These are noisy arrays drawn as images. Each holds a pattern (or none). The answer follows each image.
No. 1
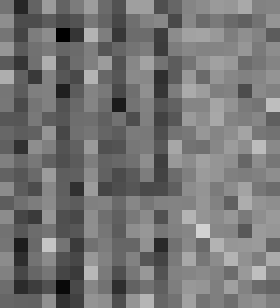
bands of columns
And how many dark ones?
4
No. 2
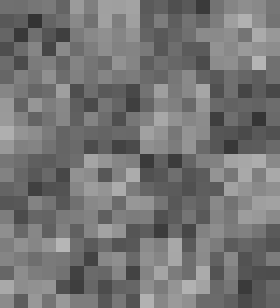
a checkerboard
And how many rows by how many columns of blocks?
4 by 4
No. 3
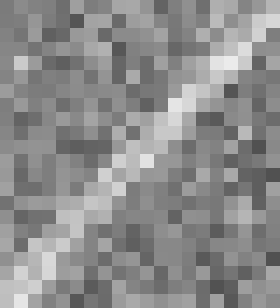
a diagonal band
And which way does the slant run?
bottom left to top right
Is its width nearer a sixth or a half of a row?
a sixth
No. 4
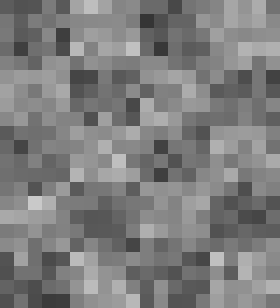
a checkerboard
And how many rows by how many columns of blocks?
5 by 4
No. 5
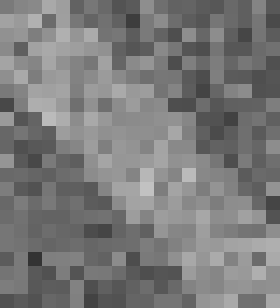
a diagonal band
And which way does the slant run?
top left to bottom right
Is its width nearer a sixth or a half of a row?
a half
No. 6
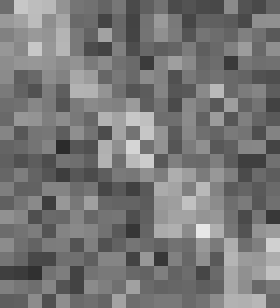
blocks along the diagonal
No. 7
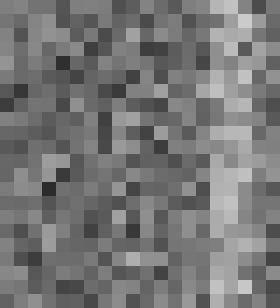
one band of columns
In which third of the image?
right
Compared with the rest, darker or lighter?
lighter
